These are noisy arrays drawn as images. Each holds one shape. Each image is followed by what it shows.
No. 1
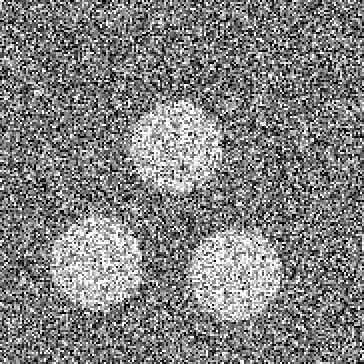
three dots
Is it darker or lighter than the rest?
lighter
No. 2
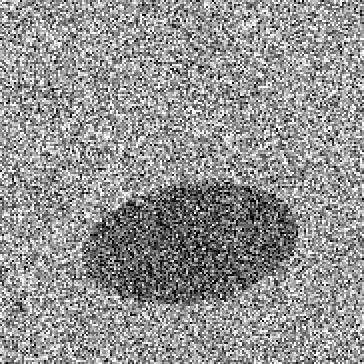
ellipse
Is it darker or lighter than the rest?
darker
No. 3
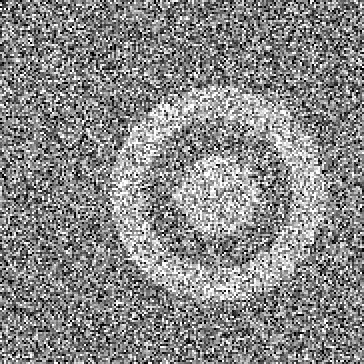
bullseye
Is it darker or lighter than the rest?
lighter
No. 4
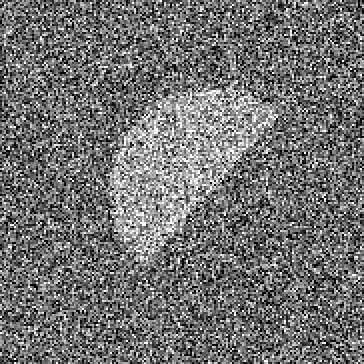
half disc
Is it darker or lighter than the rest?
lighter
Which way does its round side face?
up and left
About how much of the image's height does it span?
half
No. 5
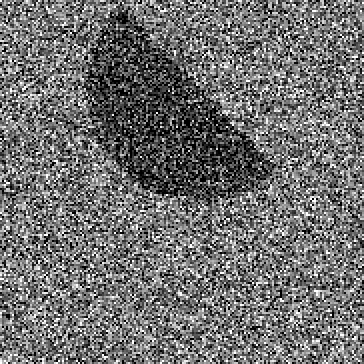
half disc
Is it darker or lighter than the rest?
darker
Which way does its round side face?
down and left
